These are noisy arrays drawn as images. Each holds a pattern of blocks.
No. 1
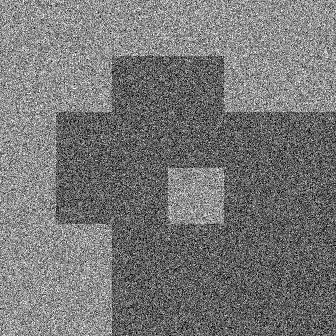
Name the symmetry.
mirrored about the diagonal from the top left
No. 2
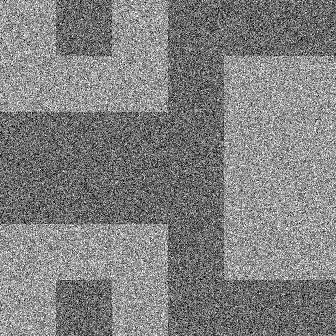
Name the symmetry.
top and bottom mirror each other
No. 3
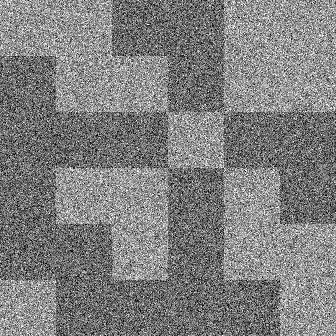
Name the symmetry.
mirrored about the diagonal from the bottom left
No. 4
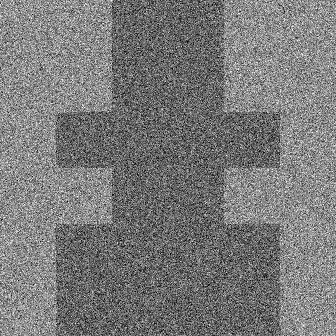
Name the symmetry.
left and right mirror each other
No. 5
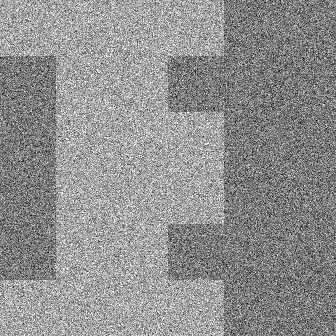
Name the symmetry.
top and bottom mirror each other
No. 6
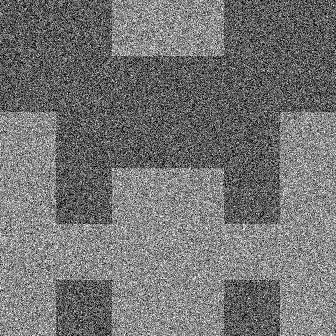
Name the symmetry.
left and right mirror each other
